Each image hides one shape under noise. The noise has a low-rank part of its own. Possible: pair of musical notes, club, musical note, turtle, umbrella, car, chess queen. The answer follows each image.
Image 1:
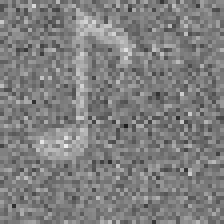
musical note
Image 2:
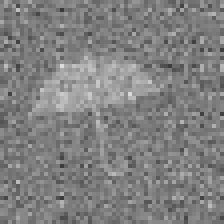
umbrella
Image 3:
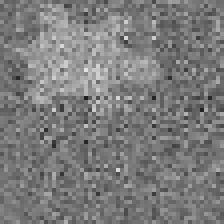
turtle
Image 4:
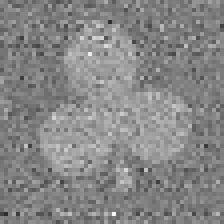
club
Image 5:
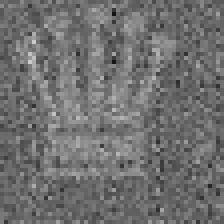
chess queen
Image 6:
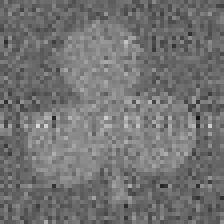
club
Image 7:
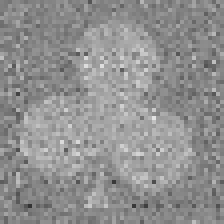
club
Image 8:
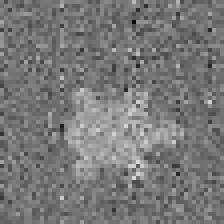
turtle
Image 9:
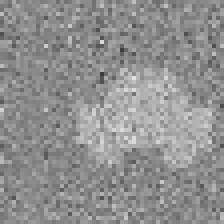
car
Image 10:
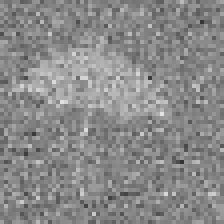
umbrella
